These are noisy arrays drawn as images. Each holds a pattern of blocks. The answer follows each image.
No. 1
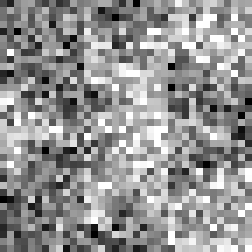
top and bottom mirror each other
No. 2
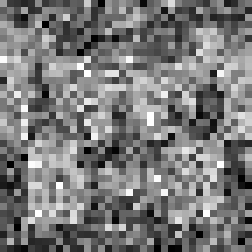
left and right mirror each other
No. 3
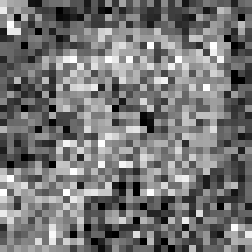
mirrored about the diagonal from the bottom left
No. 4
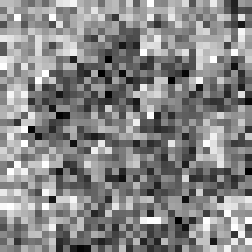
mirrored about the diagonal from the top left
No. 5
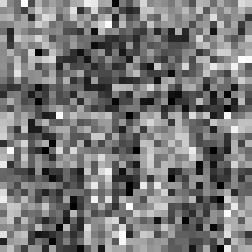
left and right mirror each other
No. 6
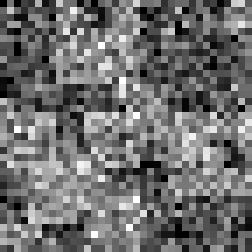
mirrored about the diagonal from the bottom left
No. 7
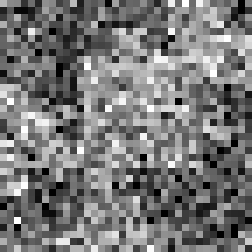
mirrored about the diagonal from the bottom left
